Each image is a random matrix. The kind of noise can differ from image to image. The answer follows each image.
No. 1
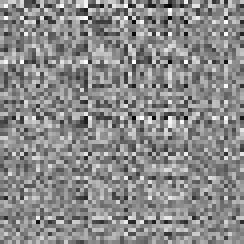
low rank plus noise
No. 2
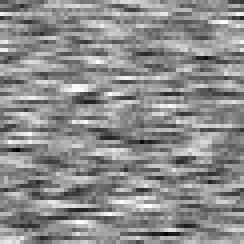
streaked along the rows
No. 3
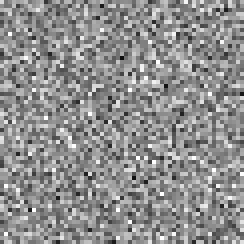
independent entries
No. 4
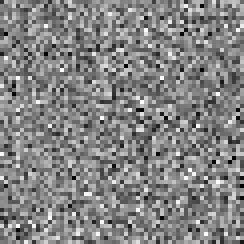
independent entries
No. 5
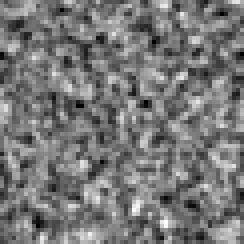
blotchy
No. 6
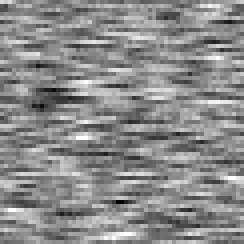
streaked along the rows
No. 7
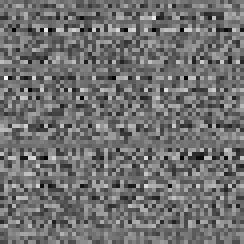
rows of uneven size
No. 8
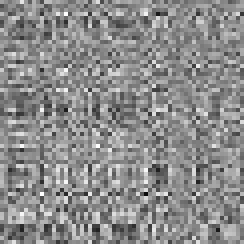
low rank plus noise
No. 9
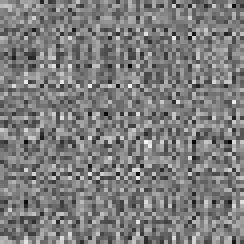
low rank plus noise
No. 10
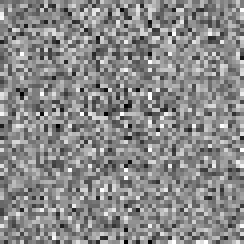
low rank plus noise
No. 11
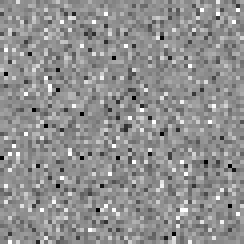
heavy tails
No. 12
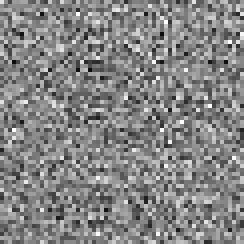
low rank plus noise
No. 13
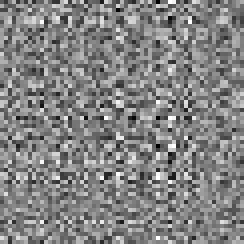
low rank plus noise
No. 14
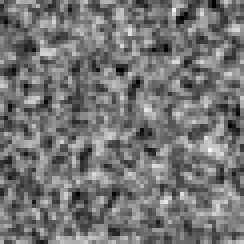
blotchy
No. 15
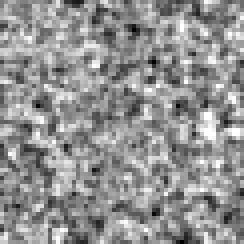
blotchy
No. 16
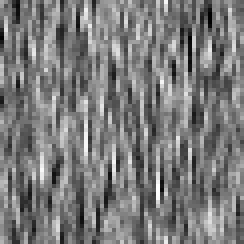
streaked along the columns
